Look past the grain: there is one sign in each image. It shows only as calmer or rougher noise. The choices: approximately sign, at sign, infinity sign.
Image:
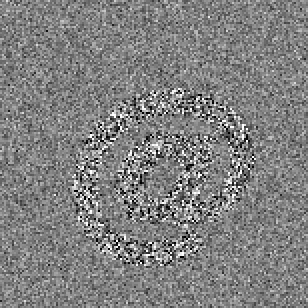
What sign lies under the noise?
at sign
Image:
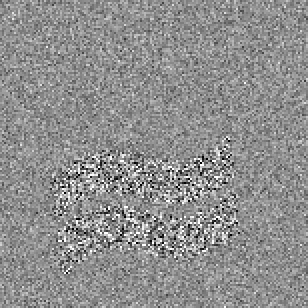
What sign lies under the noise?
approximately sign
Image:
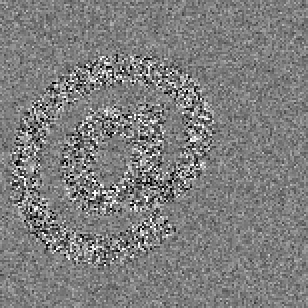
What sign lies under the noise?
at sign
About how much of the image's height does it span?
two thirds
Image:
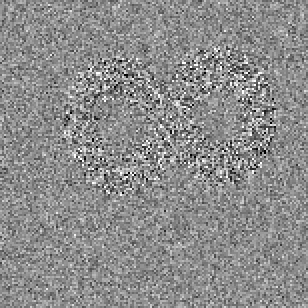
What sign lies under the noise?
infinity sign
